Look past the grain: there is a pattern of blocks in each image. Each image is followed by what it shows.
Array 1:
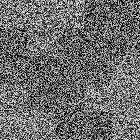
mirrored about the diagonal from the bottom left
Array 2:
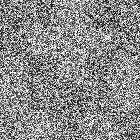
left and right mirror each other
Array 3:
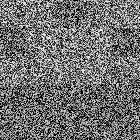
left and right mirror each other
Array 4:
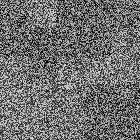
no symmetry
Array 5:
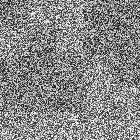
no symmetry
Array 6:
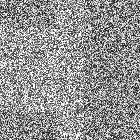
top and bottom mirror each other
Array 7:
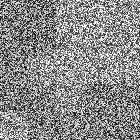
mirrored about the diagonal from the bottom left
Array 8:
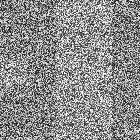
top and bottom mirror each other
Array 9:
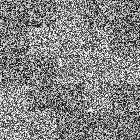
mirrored about the diagonal from the bottom left
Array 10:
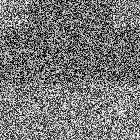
left and right mirror each other
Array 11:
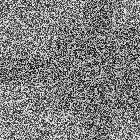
top and bottom mirror each other
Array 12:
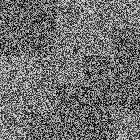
mirrored about the diagonal from the top left
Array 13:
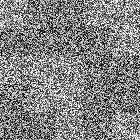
mirrored about the diagonal from the bottom left
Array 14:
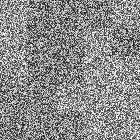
no symmetry
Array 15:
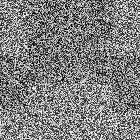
left and right mirror each other
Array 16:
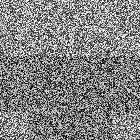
left and right mirror each other
